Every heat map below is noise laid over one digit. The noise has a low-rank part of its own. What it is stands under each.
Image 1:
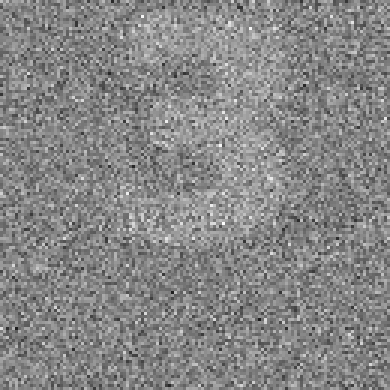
3
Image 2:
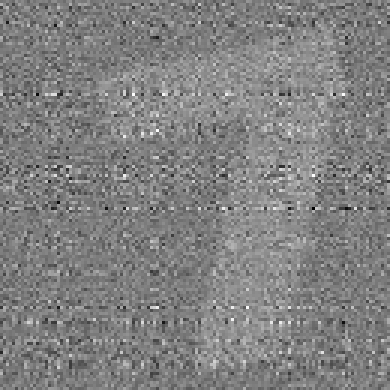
7
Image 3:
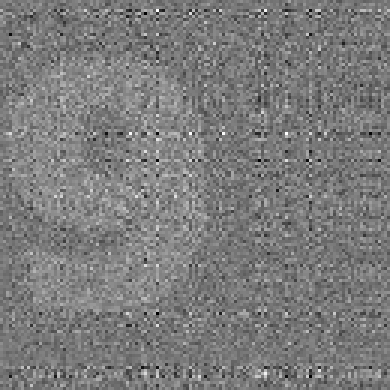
9
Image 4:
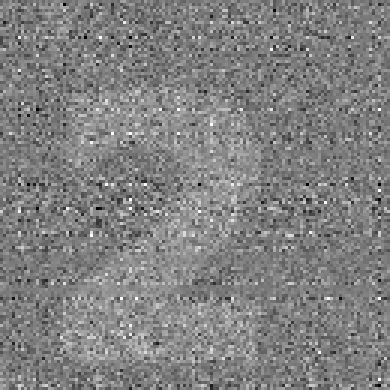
2
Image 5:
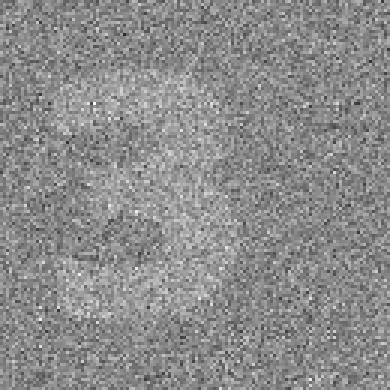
3
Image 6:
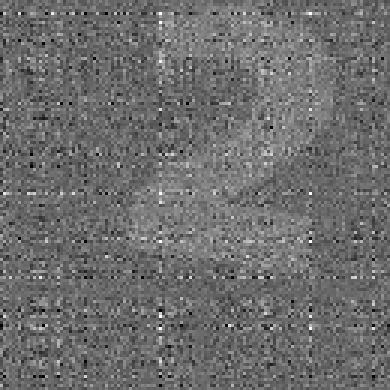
2
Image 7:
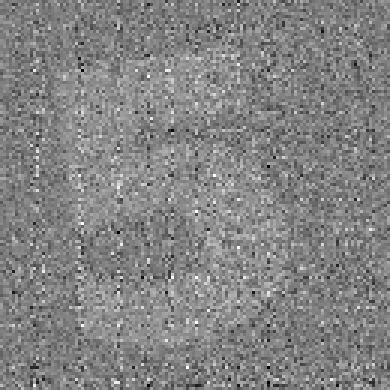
5
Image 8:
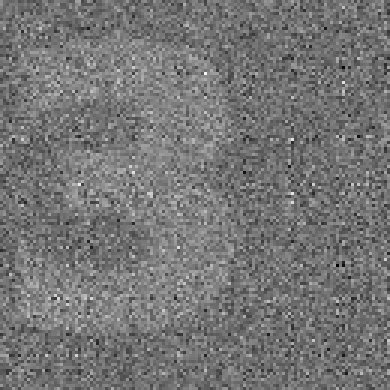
3
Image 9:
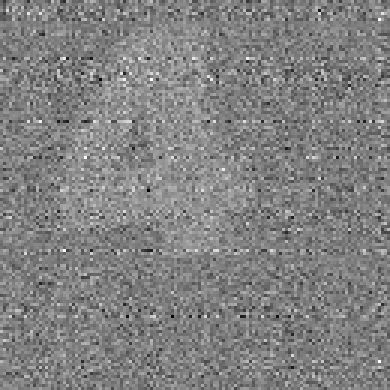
4
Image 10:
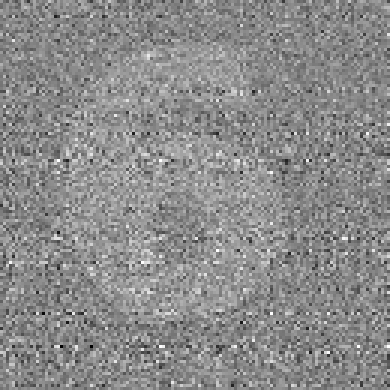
6
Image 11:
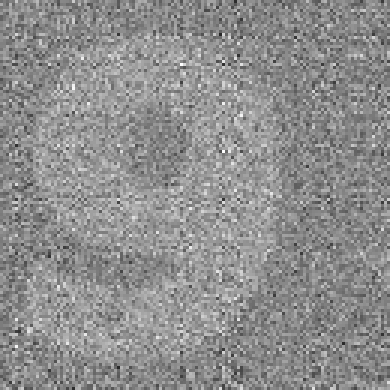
9
